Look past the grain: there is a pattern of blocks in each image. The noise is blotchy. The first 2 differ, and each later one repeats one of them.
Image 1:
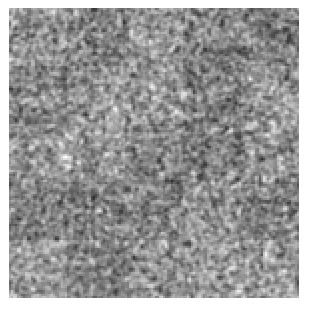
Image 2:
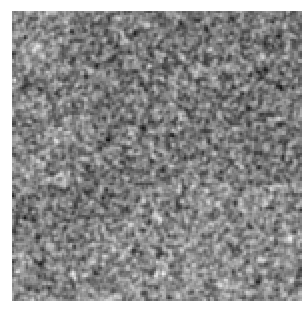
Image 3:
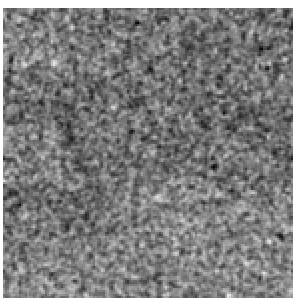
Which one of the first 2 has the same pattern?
2
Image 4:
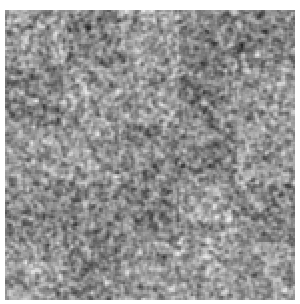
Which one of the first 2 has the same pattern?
1
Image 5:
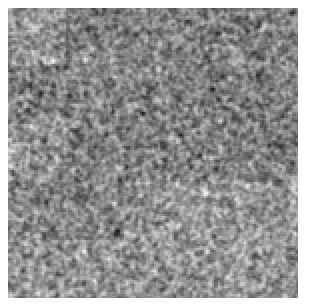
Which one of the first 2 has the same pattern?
2
